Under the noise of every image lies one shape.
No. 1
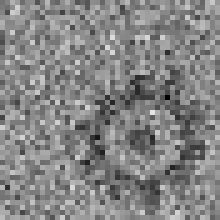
gear
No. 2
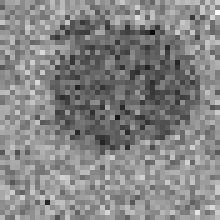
apple
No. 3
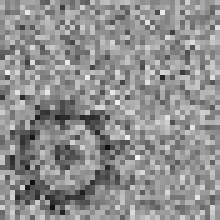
gear
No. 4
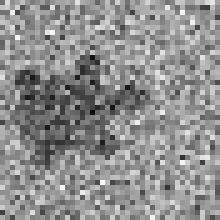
turtle
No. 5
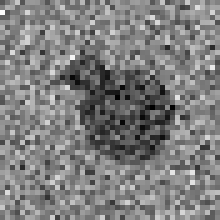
light bulb
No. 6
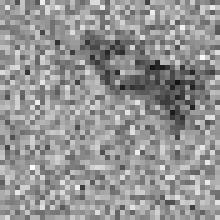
chess bishop
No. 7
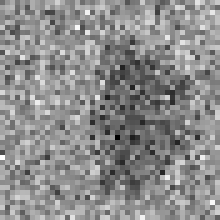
chess knight
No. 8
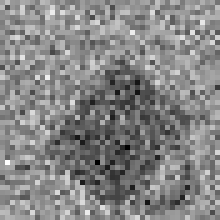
cup
